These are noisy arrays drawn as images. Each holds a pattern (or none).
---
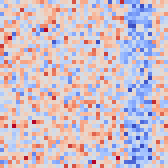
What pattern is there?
one vertical stripe
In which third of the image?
right
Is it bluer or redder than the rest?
bluer
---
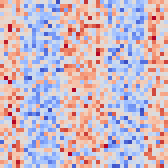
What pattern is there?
vertical stripes
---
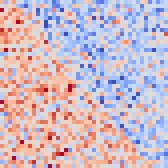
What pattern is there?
a sharp edge
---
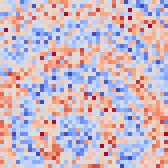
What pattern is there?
rings round one point
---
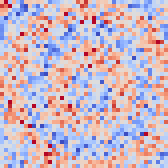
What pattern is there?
rings round one point
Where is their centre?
centre
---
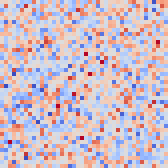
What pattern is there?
only noise
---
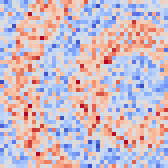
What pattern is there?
rings round one point
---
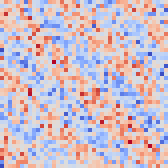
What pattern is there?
diagonal stripes
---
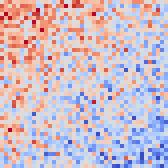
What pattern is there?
a smooth slope
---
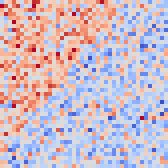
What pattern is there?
a sharp edge
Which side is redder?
top left
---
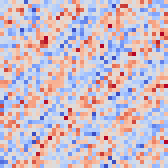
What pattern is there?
diagonal stripes
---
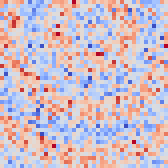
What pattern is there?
rings round one point
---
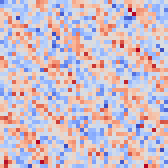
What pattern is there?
diagonal stripes
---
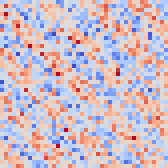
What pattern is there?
diagonal stripes
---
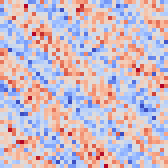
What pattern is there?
diagonal stripes
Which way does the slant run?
top left to bottom right
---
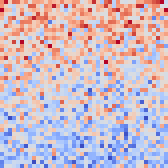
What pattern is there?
a smooth slope
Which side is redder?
top
